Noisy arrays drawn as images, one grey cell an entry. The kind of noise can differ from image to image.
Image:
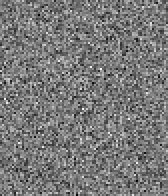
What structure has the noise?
independent entries
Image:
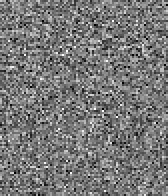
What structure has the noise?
low rank plus noise
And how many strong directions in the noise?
two
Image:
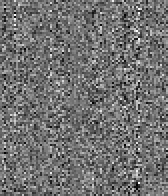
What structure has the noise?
columns of uneven size
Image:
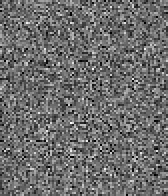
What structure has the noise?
low rank plus noise
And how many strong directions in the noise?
three or four
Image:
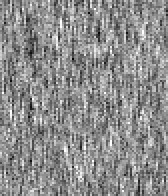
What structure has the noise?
streaked along the columns
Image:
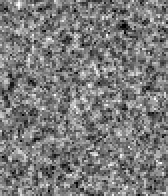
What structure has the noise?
blotchy
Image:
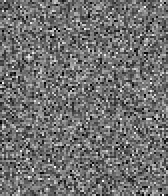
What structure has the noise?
independent entries
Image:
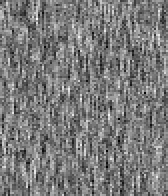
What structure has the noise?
streaked along the columns
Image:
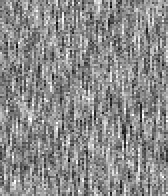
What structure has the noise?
streaked along the columns
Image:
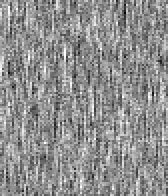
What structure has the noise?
streaked along the columns
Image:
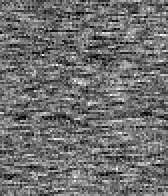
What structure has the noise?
streaked along the rows
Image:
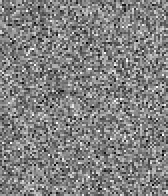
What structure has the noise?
independent entries
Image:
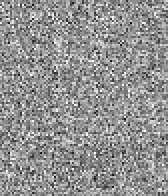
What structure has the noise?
low rank plus noise
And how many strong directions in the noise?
five to eight
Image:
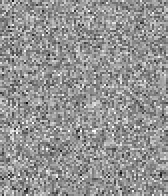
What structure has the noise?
low rank plus noise
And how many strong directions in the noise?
five to eight
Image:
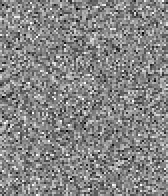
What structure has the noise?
independent entries
